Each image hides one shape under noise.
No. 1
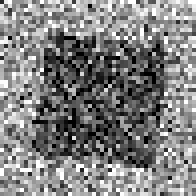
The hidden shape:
square
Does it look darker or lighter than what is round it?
darker
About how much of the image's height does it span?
two thirds
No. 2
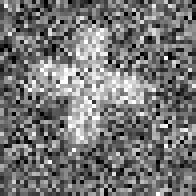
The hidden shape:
cross
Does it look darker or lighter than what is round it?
lighter
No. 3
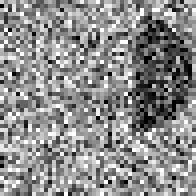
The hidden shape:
half disc
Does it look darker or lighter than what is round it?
darker
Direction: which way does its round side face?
right
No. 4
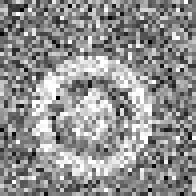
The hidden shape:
bullseye
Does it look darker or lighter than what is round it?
lighter
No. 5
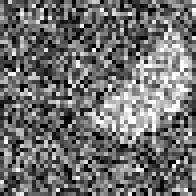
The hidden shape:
half disc
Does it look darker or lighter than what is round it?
lighter
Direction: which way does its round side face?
down and right
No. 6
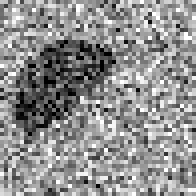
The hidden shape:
half disc
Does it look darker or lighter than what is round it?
darker
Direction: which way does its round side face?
up and left
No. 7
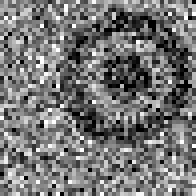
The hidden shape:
bullseye
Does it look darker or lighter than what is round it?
darker
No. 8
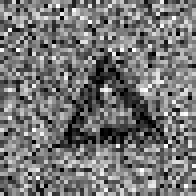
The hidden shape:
triangle frame
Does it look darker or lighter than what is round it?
darker
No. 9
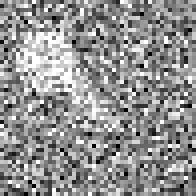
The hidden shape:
lollipop
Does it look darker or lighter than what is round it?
lighter
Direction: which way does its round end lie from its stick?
up and left
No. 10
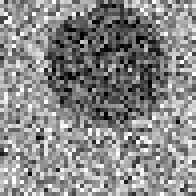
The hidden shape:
disc
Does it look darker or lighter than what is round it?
darker
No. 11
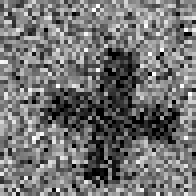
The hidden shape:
cross
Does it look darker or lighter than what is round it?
darker
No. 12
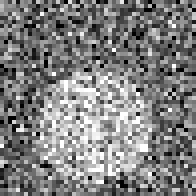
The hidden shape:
disc
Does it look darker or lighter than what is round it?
lighter
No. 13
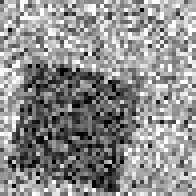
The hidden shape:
square
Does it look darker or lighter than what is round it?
darker
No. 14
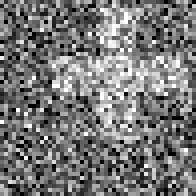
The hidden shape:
cross
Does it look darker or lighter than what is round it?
lighter
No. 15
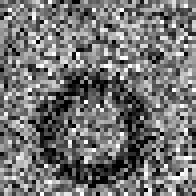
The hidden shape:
ring
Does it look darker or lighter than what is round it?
darker
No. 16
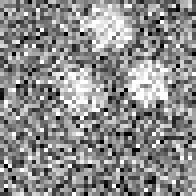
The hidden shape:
three dots
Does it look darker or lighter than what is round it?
lighter
